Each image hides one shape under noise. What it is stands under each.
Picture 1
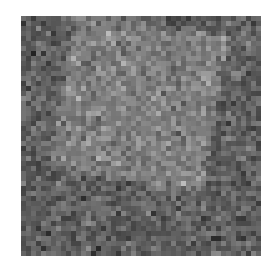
square
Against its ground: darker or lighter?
lighter
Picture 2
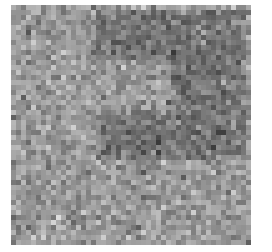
square with a notch
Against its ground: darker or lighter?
darker
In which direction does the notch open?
left
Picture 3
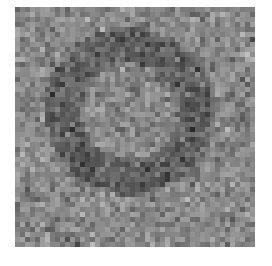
ring
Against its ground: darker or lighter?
darker
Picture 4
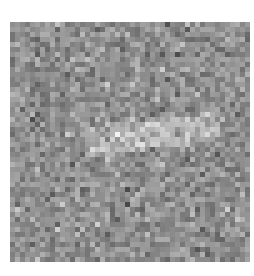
bar
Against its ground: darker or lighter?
lighter
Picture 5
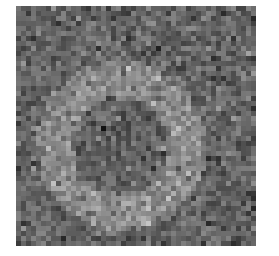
ring
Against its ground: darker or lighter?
lighter
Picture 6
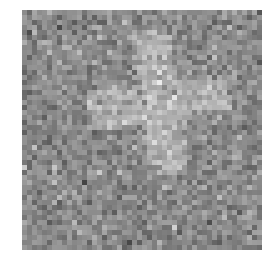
cross
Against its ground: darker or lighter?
lighter
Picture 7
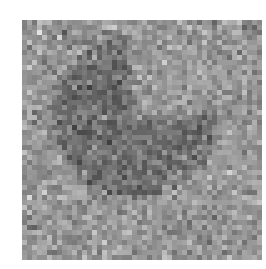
disc with a wedge cut out
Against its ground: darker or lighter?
darker
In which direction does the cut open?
up and right
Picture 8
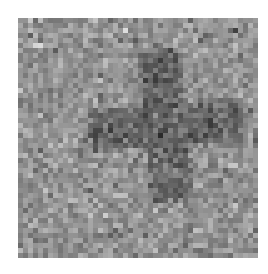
cross
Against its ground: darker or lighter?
darker
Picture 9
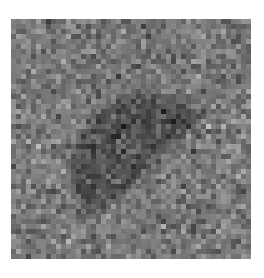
half disc
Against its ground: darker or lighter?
darker
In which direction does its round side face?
up and left
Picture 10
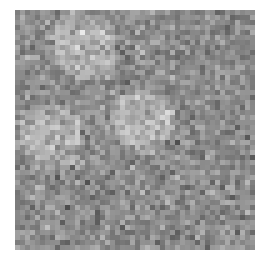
three dots
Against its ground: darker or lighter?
lighter
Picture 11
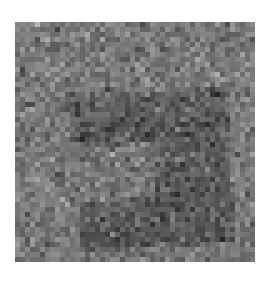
square with a notch
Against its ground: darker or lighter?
darker
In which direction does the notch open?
left
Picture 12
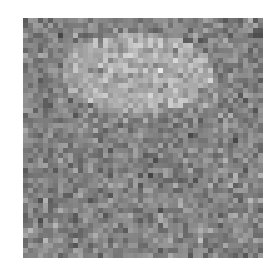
ellipse
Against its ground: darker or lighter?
lighter
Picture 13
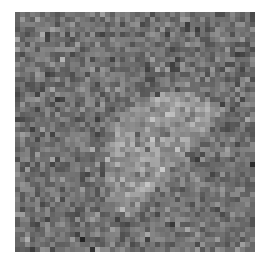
half disc
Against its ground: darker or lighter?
lighter
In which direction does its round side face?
up and left
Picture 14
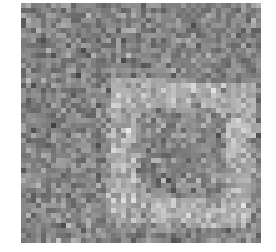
square frame
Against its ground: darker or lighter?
lighter
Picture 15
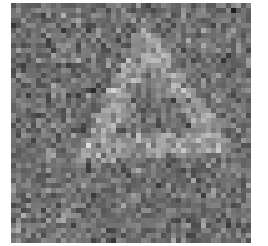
triangle frame
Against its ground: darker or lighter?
lighter
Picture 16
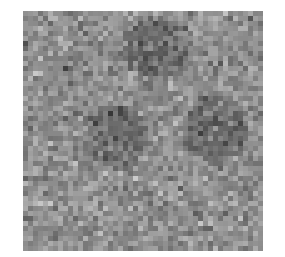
three dots
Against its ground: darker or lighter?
darker
